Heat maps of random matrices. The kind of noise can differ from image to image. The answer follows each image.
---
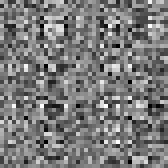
low rank plus noise
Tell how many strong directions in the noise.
two
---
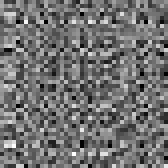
low rank plus noise
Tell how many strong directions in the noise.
two
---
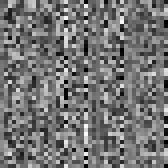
columns of uneven size
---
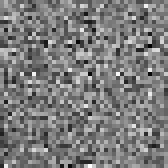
low rank plus noise
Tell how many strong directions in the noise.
five to eight
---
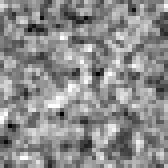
blotchy
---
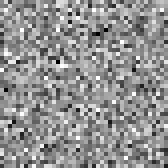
independent entries
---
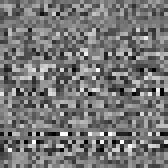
rows of uneven size
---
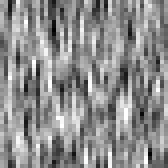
streaked along the columns
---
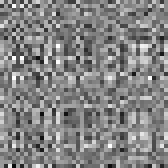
low rank plus noise
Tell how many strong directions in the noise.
two
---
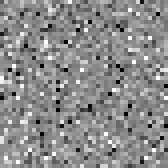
heavy tails
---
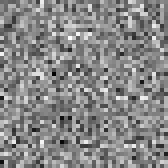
low rank plus noise
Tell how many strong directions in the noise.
five to eight
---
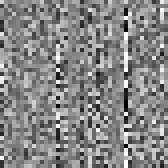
columns of uneven size
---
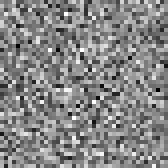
independent entries
